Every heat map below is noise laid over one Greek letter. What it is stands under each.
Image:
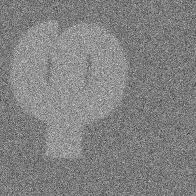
light phi
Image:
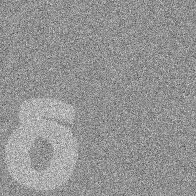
light delta
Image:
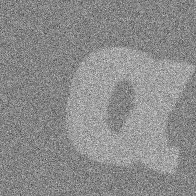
light alpha
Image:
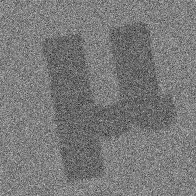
dark mu
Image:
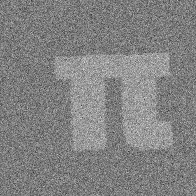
light pi
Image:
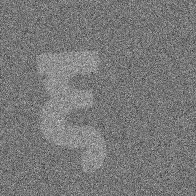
light xi
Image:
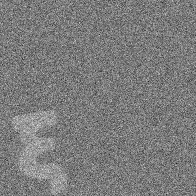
light xi, bottom left
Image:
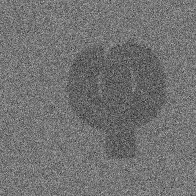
dark phi
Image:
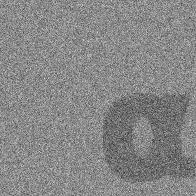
dark alpha
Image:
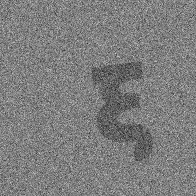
dark xi
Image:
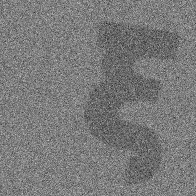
dark xi
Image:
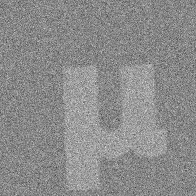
light mu
